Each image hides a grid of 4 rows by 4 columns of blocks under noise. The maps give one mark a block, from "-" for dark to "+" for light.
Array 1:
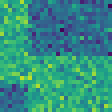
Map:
+---
+---
++++
-+++
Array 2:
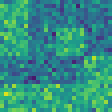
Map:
+---
+-+-
---+
++++
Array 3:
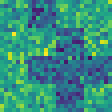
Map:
+-++
++-+
+---
++-+
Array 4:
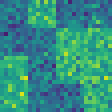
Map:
-+--
--++
+-++
+--+
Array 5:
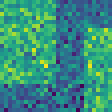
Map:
++--
++-+
++-+
---+
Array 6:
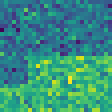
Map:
----
----
-+++
++++
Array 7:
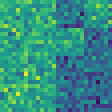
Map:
++-+
+++-
++--
++--
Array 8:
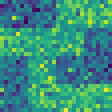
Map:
--++
+++-
-+--
-+++
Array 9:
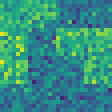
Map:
++--
+-++
+--+
----
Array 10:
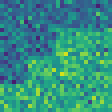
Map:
----
--++
-+++
++++
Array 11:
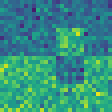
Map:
----
--+-
++-+
++++
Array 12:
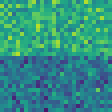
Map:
++++
++++
----
----
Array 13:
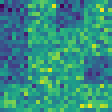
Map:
-+-+
-+++
-++-
++++
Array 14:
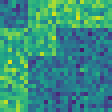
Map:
-+++
++--
+---
+---
